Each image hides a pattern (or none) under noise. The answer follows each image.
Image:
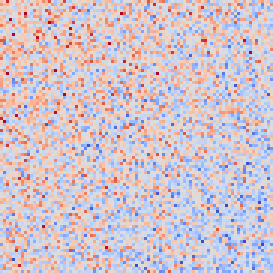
a smooth slope
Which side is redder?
top left
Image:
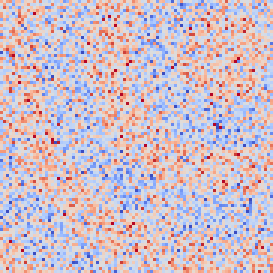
rings round one point
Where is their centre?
top right
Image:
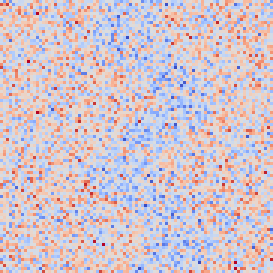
a wavy band
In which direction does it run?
top to bottom
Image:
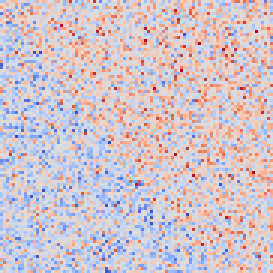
a sharp edge
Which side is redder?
top right
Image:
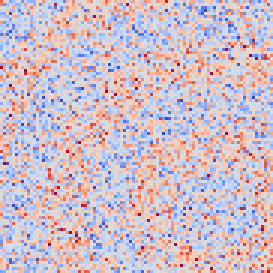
rings round one point
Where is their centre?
bottom right
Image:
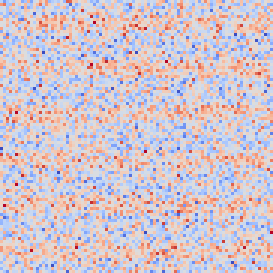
horizontal stripes
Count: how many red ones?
6
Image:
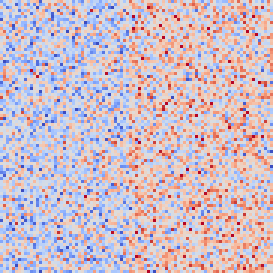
a sharp edge
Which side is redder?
right
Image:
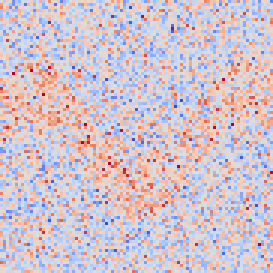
a wavy band
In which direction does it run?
left to right
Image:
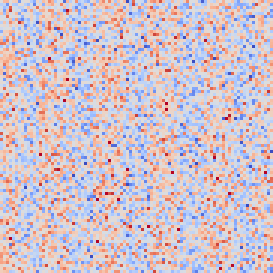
vertical stripes
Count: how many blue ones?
5
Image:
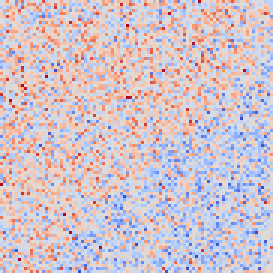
a sharp edge
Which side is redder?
top left
